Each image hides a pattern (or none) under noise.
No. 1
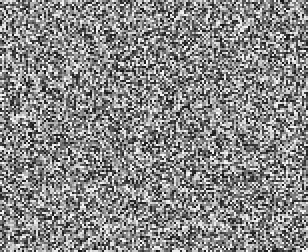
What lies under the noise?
only noise
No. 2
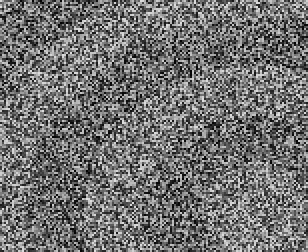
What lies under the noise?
rings round one point
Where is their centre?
bottom right
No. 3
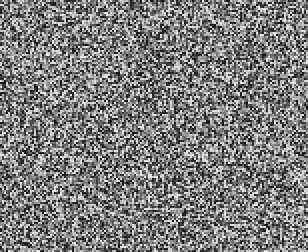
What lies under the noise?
only noise
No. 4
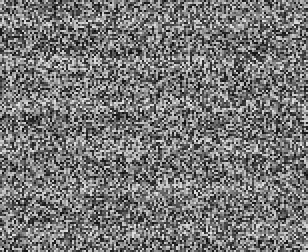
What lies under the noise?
horizontal stripes
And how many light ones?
6
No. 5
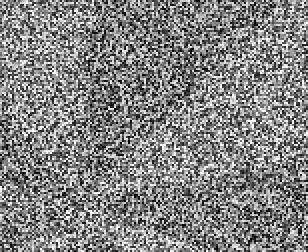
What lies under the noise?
spokes from one point
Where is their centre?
bottom left
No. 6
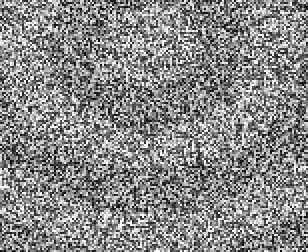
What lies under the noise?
rings round one point
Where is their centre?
top middle
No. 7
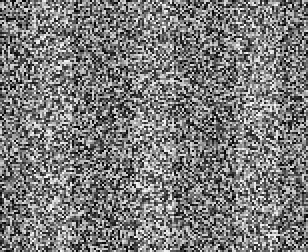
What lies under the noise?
vertical stripes
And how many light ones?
3
